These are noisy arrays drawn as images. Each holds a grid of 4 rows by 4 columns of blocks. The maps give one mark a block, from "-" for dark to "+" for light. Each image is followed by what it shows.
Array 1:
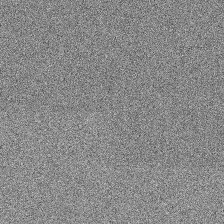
- - - -
- - - -
+ + - -
+ + + +
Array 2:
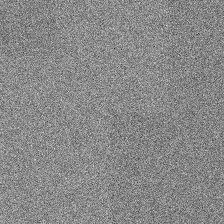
- + + -
+ + + -
+ + - -
+ + - -
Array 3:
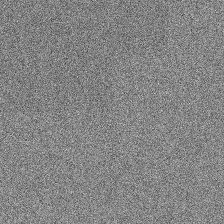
- - - +
- - + +
+ + + +
+ + + +
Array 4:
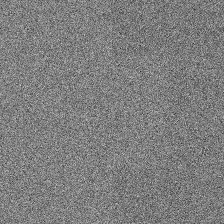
+ + - -
+ + + -
+ + + -
+ + - -
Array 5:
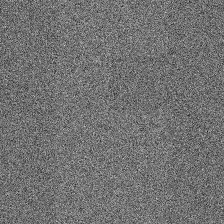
- + + -
- + - -
- + + -
- + + -
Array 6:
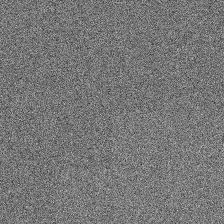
- - - -
- - - -
- - + +
- + + +
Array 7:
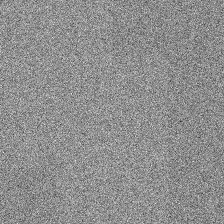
+ + - -
+ + + -
+ + + -
- + + -
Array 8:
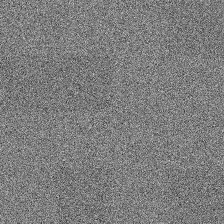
+ + + -
- - + +
+ + + +
+ - + -
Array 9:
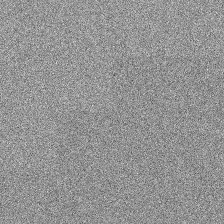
+ + + +
+ + - -
+ - - -
- - - -
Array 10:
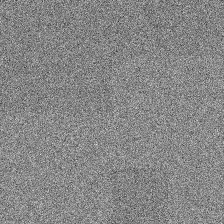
- - - -
- - + +
+ + + +
+ + - +
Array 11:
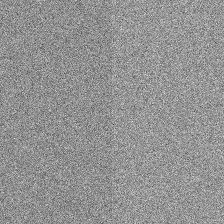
- - + +
- - + +
- - + +
- - + +
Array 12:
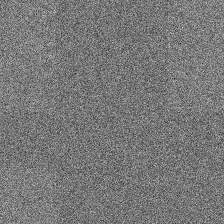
+ - - +
+ - - +
- - - -
+ - - -
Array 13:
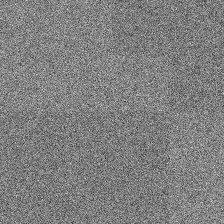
+ + - -
+ + + -
- - - +
- - - +
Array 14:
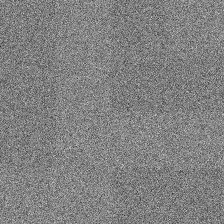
- + - +
- + - -
- + + +
+ + - -
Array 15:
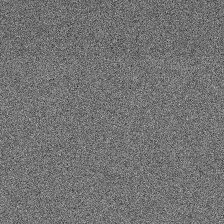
- - - -
+ + + +
+ + + +
+ + + +
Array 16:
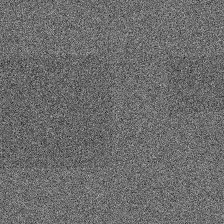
+ + + +
- - + -
- - + +
+ + + +
